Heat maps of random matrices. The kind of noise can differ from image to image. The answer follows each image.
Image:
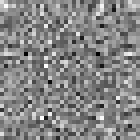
low rank plus noise
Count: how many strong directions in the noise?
three or four
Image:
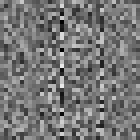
columns of uneven size
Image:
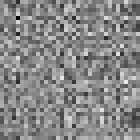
low rank plus noise
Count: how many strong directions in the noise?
two
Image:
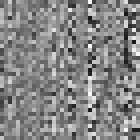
columns of uneven size
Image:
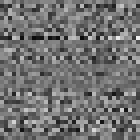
rows of uneven size
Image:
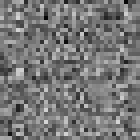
low rank plus noise
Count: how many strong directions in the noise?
three or four
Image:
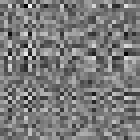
low rank plus noise
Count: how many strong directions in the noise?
one
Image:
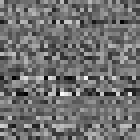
rows of uneven size
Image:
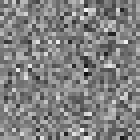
low rank plus noise
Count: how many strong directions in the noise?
three or four
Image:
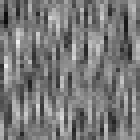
streaked along the columns
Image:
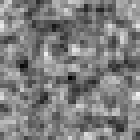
blotchy
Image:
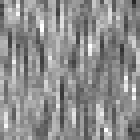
streaked along the columns
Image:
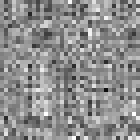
low rank plus noise
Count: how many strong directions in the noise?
three or four
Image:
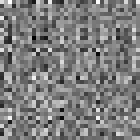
low rank plus noise
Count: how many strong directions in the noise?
two
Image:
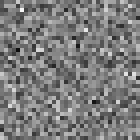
independent entries
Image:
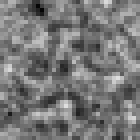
blotchy
